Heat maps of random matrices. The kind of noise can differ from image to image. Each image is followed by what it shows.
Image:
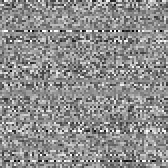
rows of uneven size
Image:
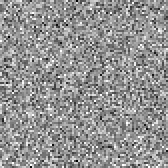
independent entries
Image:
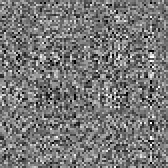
low rank plus noise
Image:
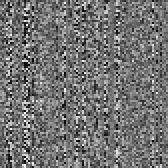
columns of uneven size
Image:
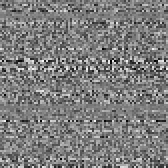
rows of uneven size
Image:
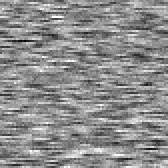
streaked along the rows
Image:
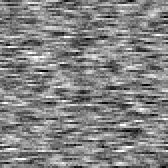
streaked along the rows
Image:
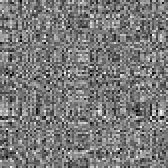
low rank plus noise
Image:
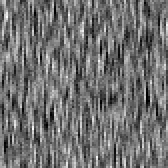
streaked along the columns
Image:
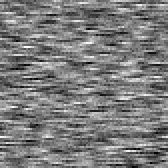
streaked along the rows
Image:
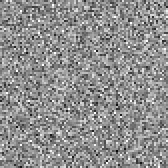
independent entries
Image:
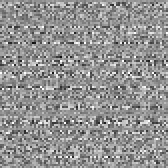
rows of uneven size
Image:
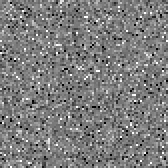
heavy tails
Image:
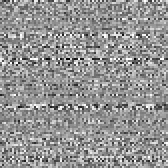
rows of uneven size
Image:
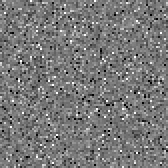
heavy tails
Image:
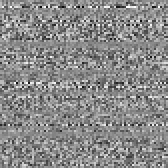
rows of uneven size
